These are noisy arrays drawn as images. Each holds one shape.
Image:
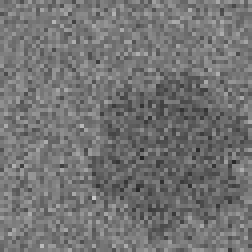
dark flower
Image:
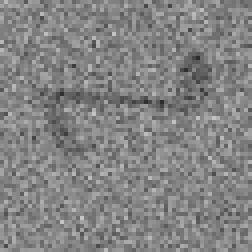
dark musical note
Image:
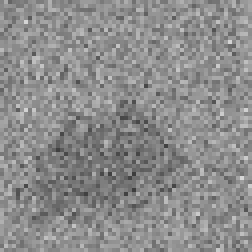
dark chess knight
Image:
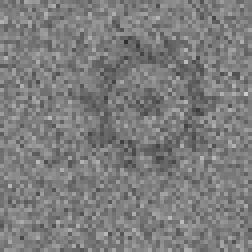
dark gear
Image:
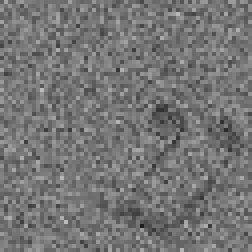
dark pair of musical notes
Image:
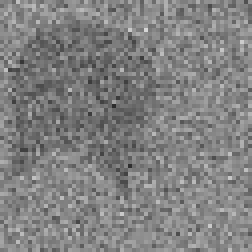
dark cat's head
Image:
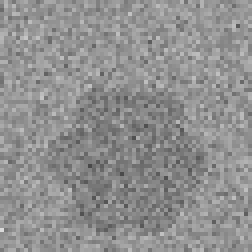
dark flower
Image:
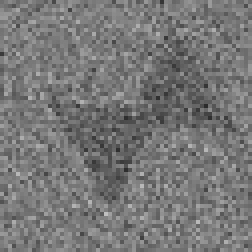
dark bow tie
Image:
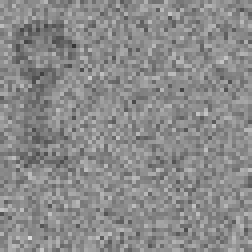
dark key
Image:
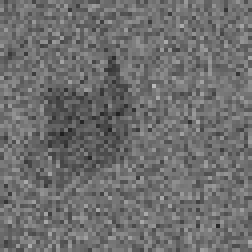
dark teapot
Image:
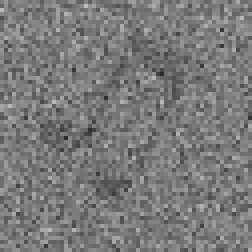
dark pair of musical notes
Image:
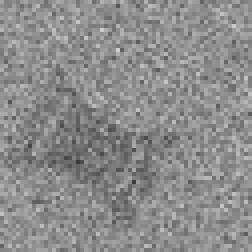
dark chess rook
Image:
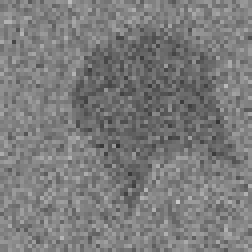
dark cat's head
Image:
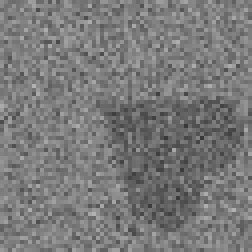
dark heart
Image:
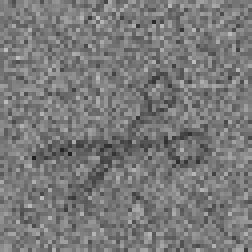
dark pair of scissors
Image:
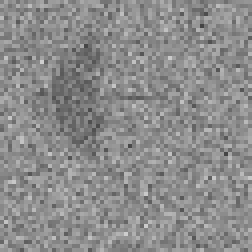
dark umbrella
